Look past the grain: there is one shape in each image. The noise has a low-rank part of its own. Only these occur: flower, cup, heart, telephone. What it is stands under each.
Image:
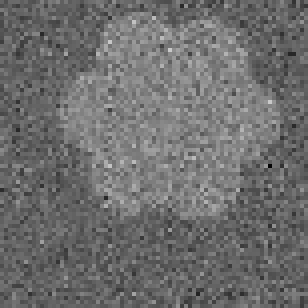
flower
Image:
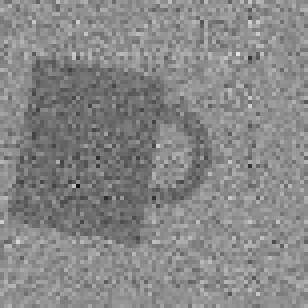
cup
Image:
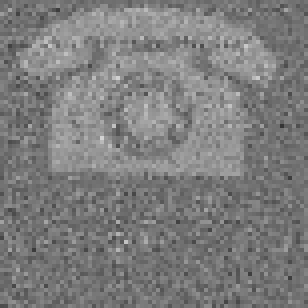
telephone
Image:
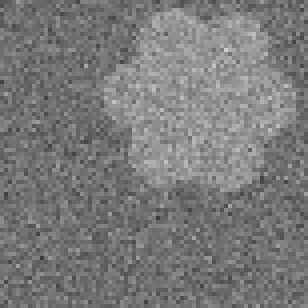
flower
